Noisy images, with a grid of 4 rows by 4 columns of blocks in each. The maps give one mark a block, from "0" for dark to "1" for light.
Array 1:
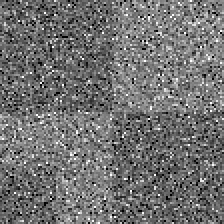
0 0 1 1
0 0 1 1
1 1 0 0
0 1 0 0
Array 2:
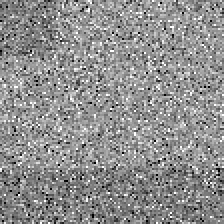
0 1 1 1
1 1 1 1
1 1 1 1
0 0 0 0
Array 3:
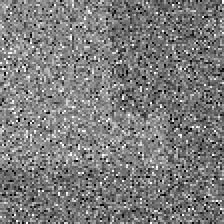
1 1 0 0
1 1 0 0
1 1 1 0
0 0 0 0
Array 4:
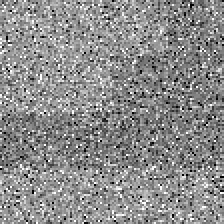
1 1 1 0
1 1 0 0
0 0 0 0
1 1 1 1
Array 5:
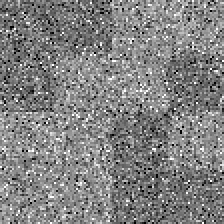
0 0 1 1
0 1 1 0
1 1 0 1
1 1 0 0
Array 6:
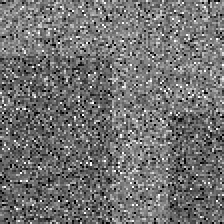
1 1 1 1
0 0 1 1
0 0 1 0
0 0 1 0
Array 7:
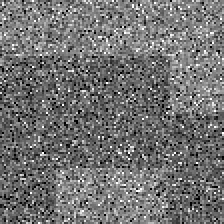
1 1 1 1
0 0 0 1
0 0 0 0
0 1 1 0
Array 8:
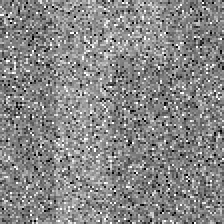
0 1 1 0
0 1 0 0
0 1 0 0
0 1 0 0
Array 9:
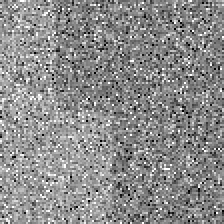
1 0 0 0
1 0 0 0
1 1 0 0
1 1 0 0
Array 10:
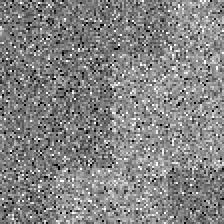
0 0 0 1
0 0 1 1
0 0 1 1
0 1 1 0
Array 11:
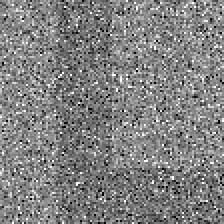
1 0 1 1
1 0 1 1
1 0 1 1
1 0 0 0
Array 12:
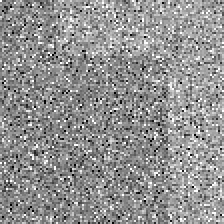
0 1 1 1
0 0 0 1
0 0 0 1
0 0 0 1
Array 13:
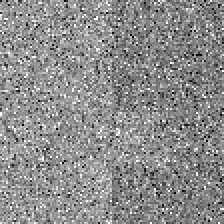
1 1 0 0
1 1 0 0
1 1 1 0
1 1 0 0
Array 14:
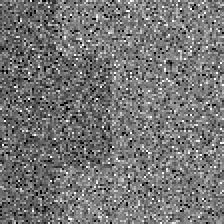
0 1 1 1
0 0 1 1
0 0 1 1
0 1 1 1
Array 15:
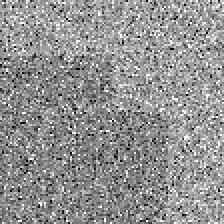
1 1 1 1
0 0 1 1
0 0 0 1
0 0 0 1
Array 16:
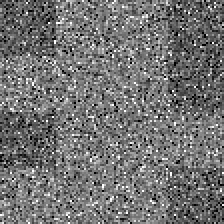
0 1 1 0
1 1 1 0
0 1 1 1
1 1 1 0
